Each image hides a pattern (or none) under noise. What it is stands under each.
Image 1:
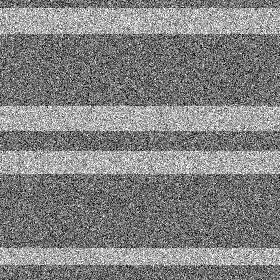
bands of rows
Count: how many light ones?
4
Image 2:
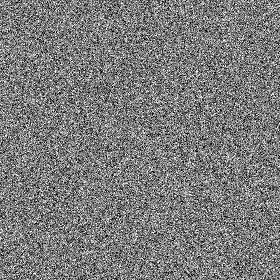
only noise
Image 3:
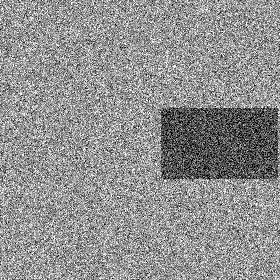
one block
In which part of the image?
middle right
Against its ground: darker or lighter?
darker
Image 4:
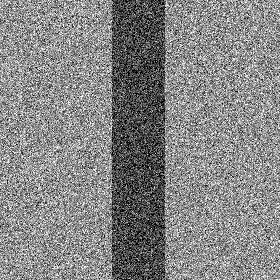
one band of columns
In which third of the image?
middle
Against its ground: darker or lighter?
darker
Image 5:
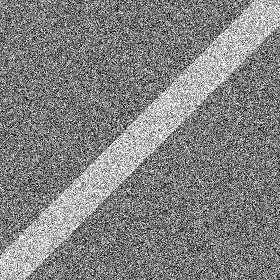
a diagonal band
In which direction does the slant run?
bottom left to top right
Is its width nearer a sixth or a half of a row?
a sixth
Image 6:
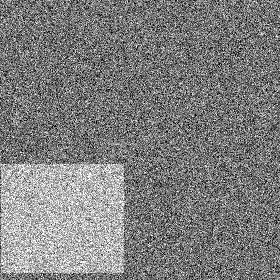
one block
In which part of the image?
bottom left
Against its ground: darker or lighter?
lighter
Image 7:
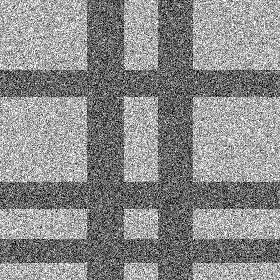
bands of rows crossing bands of columns
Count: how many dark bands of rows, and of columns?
3 and 2
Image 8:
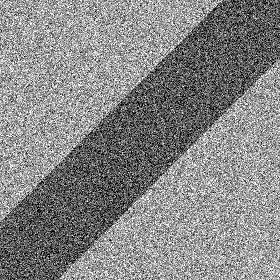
a diagonal band
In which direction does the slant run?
bottom left to top right
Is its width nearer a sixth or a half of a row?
a half
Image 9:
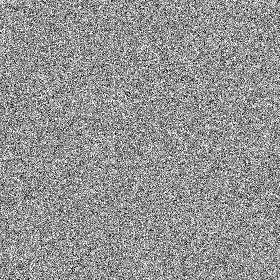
only noise
